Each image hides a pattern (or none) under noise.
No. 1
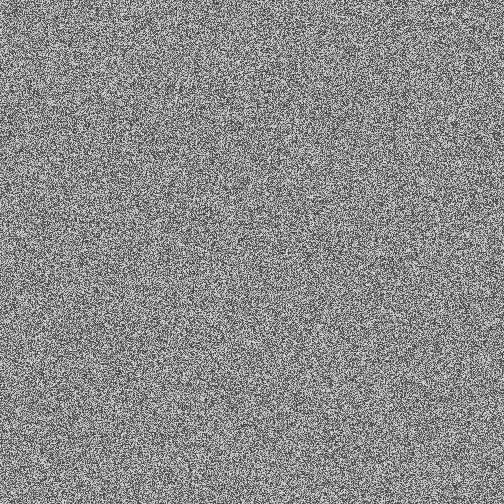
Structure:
only noise
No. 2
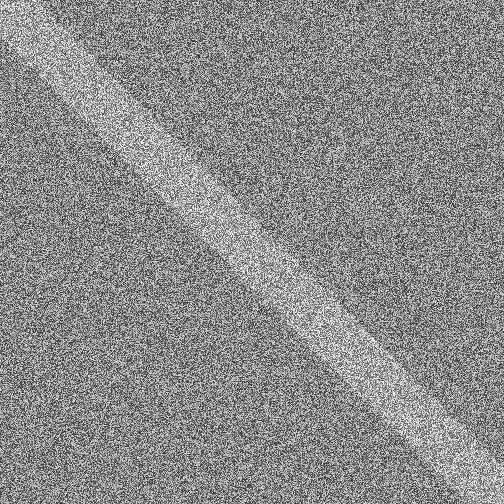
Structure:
a diagonal band
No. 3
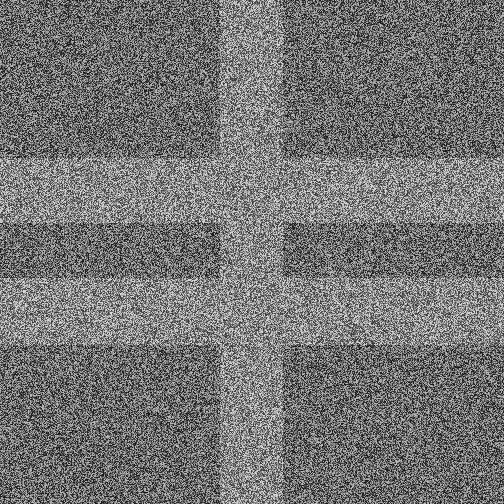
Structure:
bands of rows crossing bands of columns
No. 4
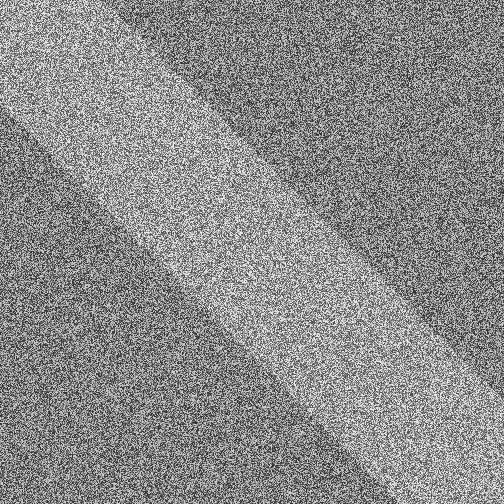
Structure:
a diagonal band
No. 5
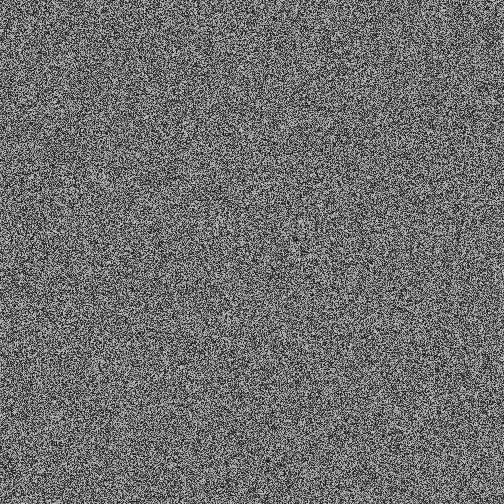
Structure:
only noise
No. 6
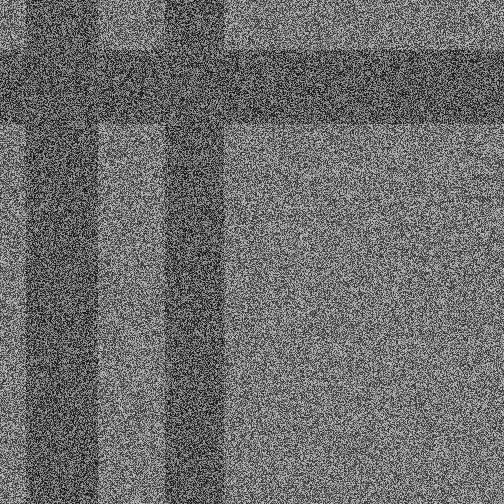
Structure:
bands of rows crossing bands of columns
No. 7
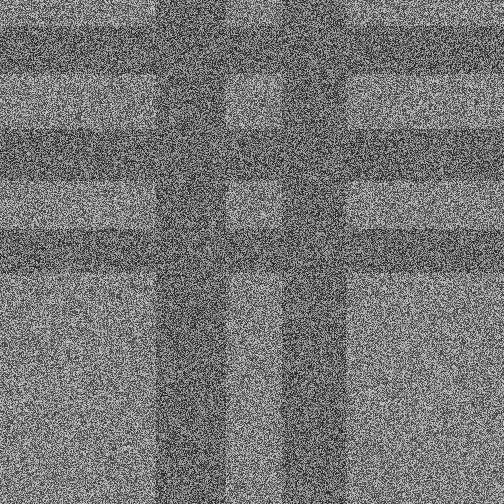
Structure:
bands of rows crossing bands of columns
